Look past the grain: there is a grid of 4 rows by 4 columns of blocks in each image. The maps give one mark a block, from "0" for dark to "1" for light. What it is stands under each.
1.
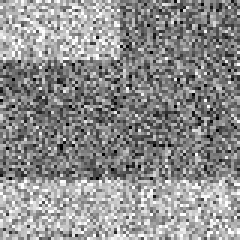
1 1 0 0
0 0 0 0
0 0 0 0
1 1 1 1
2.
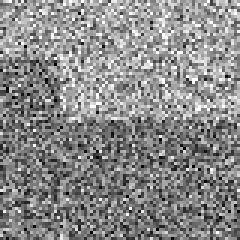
1 1 1 1
0 1 1 1
0 0 0 0
0 0 0 0
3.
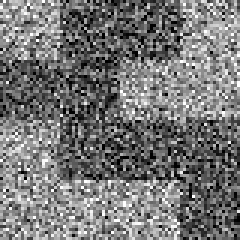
1 0 0 1
0 0 1 1
1 0 0 0
1 1 1 0
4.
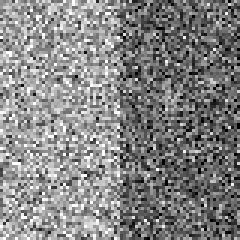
1 1 0 0
1 1 0 0
1 1 0 0
1 1 0 0
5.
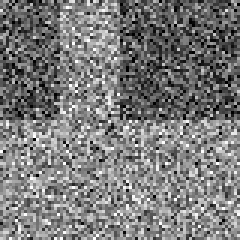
0 1 0 0
0 1 0 0
1 1 1 1
1 1 1 1
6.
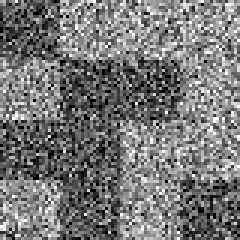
0 1 1 1
1 0 0 1
0 0 1 1
1 0 1 0
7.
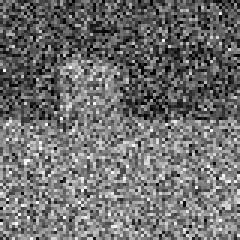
0 0 0 0
0 1 0 0
1 1 1 1
1 1 1 1
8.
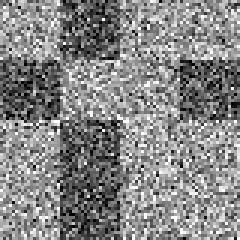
1 0 1 1
0 1 1 0
1 0 1 1
1 0 1 1
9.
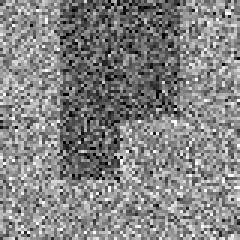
1 0 0 1
1 0 0 1
1 0 1 1
1 1 1 1
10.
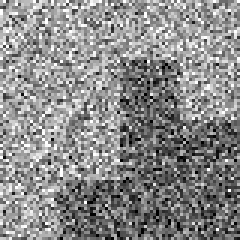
1 1 1 1
1 1 0 1
1 1 0 0
1 0 0 0
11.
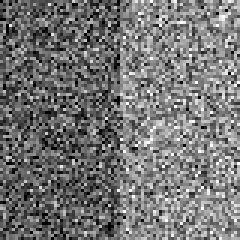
0 0 1 1
0 0 1 1
0 0 1 1
0 0 1 1
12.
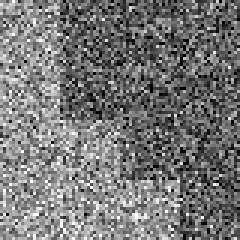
1 0 0 0
1 0 0 0
1 1 0 0
1 1 1 0
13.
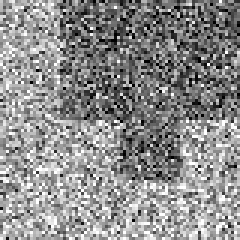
1 0 0 0
1 0 0 0
1 1 0 1
1 1 1 1
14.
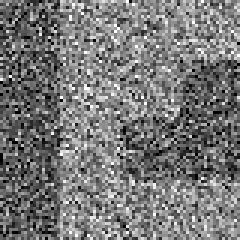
0 1 1 1
0 1 1 0
0 1 0 0
0 1 1 1
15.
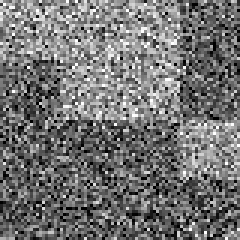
1 1 1 0
0 1 1 0
0 0 0 1
0 0 0 0
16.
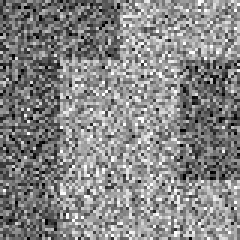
0 0 1 1
0 1 1 0
0 1 1 0
0 1 1 1
